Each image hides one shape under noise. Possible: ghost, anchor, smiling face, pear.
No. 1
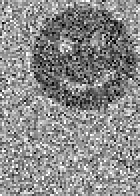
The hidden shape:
smiling face
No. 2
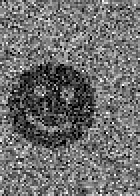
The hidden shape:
smiling face
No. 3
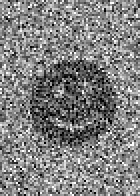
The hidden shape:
smiling face
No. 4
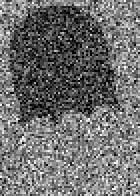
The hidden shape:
ghost
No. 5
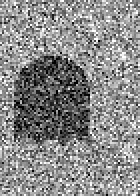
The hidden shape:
ghost
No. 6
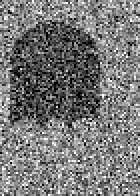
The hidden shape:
ghost
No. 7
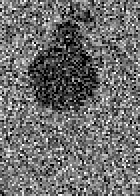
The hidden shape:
pear
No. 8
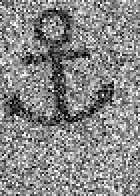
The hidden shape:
anchor
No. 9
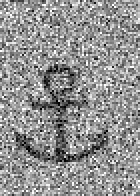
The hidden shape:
anchor
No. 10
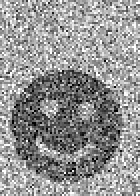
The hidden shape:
smiling face
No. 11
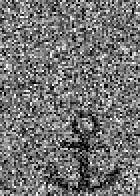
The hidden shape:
anchor
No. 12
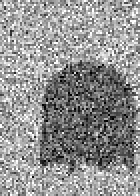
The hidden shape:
ghost
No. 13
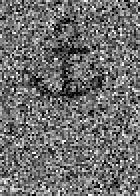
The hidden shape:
anchor
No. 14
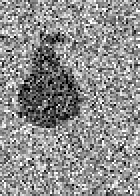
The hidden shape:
pear
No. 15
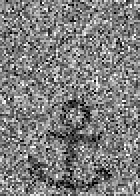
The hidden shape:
anchor
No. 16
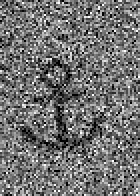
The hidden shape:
anchor
